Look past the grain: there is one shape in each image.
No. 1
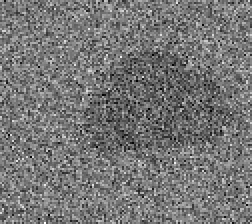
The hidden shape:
cloud
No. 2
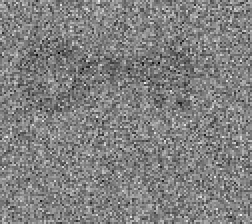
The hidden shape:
key
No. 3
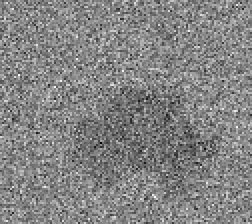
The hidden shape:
car
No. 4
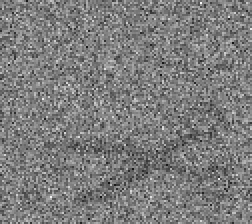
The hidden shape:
pair of scissors
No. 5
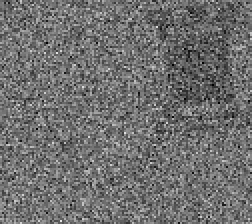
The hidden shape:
chess rook
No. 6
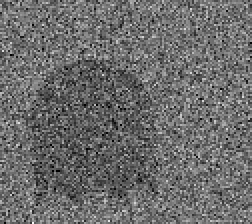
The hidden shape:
ghost
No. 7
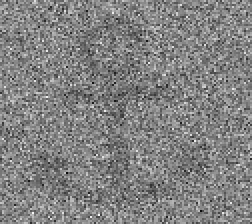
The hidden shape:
anchor
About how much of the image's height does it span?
nearly all
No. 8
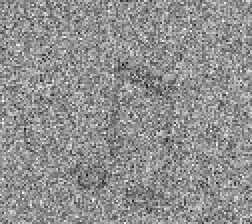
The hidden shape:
pair of musical notes
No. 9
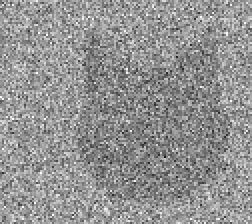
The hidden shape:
cat's head
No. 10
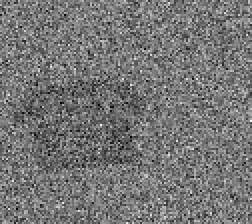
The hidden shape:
telephone
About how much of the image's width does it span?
half
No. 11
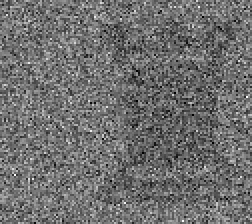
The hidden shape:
chess rook
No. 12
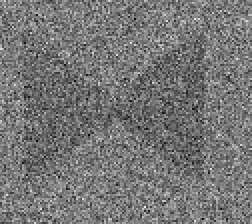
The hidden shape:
bow tie
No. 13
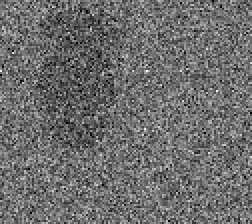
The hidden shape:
footprint
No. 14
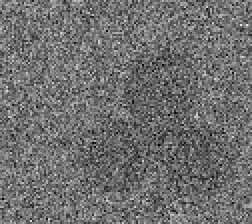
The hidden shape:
club
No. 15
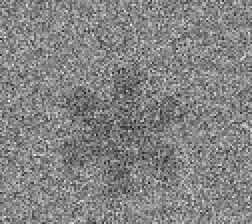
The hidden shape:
asterisk
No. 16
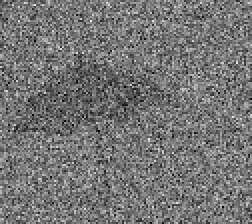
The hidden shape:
umbrella
